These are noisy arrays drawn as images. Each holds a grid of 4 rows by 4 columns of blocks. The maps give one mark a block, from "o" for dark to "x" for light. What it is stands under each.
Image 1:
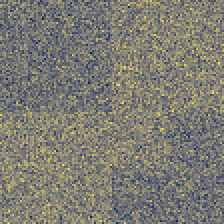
ooxx
ooxx
xxxo
xxoo
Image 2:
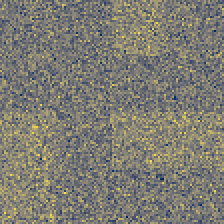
ooxo
oooo
xoxx
xooo
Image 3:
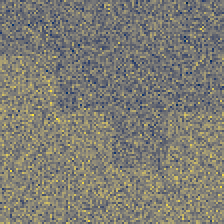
oooo
xooo
xxox
xxxx
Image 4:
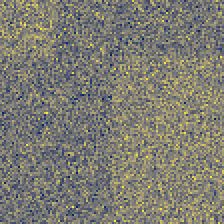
xooo
ooxx
ooxx
ooxx
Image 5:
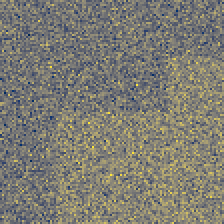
oooo
ooox
oxxx
oxxx
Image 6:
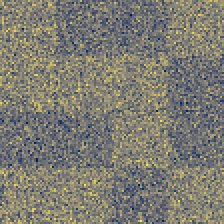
xoox
xxxo
ooxo
xxox
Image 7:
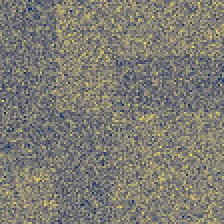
oxxx
oxoo
ooxx
xoxx
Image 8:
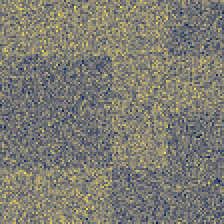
xxxo
ooxx
ooxo
xxoo
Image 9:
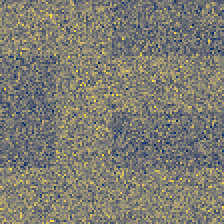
xxoo
oxxx
oxoo
xxxx
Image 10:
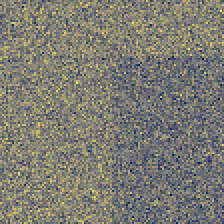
xxxx
xxoo
xxoo
xxoo
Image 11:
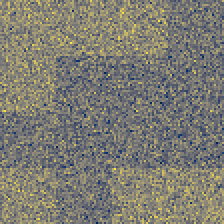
xxxo
xooo
oooo
xoxx
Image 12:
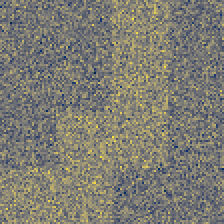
ooxo
ooxo
oxxo
xxoo
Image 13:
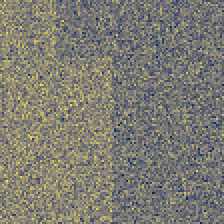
xooo
xxoo
xxoo
xxoo
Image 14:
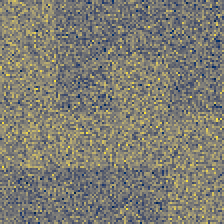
xooo
xoxo
xxxx
ooox
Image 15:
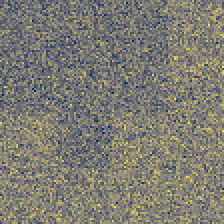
ooox
ooox
xoxx
xxxx
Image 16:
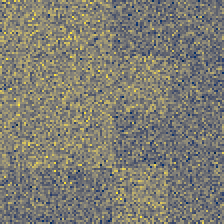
xxoo
xxxo
xxoo
ooxo
